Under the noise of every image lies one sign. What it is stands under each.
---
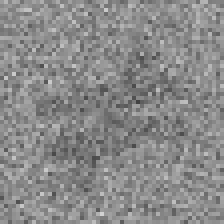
not-equal sign
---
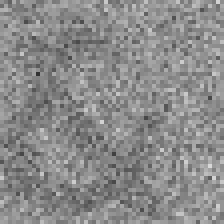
ampersand
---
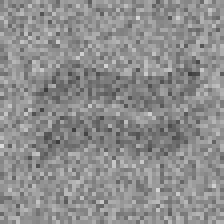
approximately sign
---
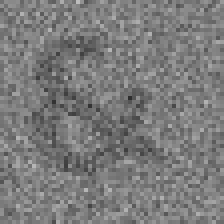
ampersand
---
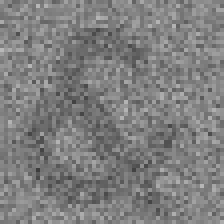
ampersand
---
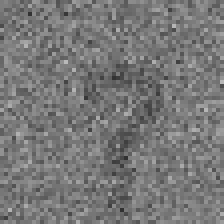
question mark
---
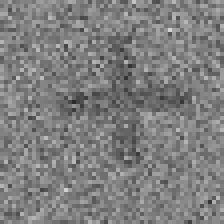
plus sign
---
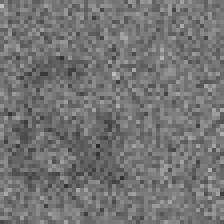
ampersand
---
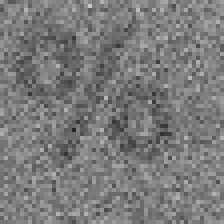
percent sign
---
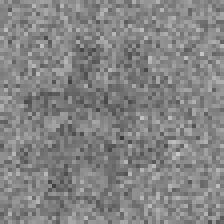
hash sign
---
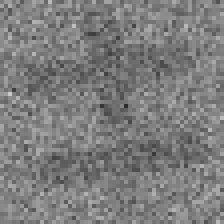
plus-minus sign
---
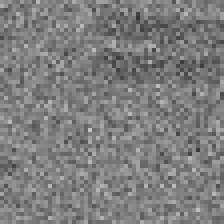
equals sign
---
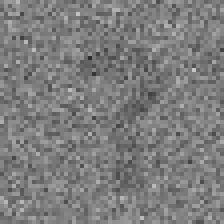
question mark
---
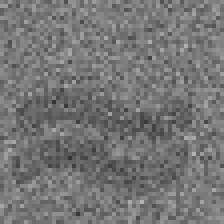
approximately sign
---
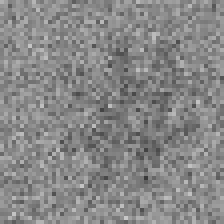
hash sign
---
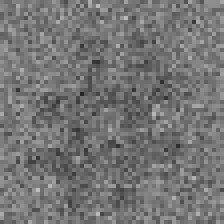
hash sign
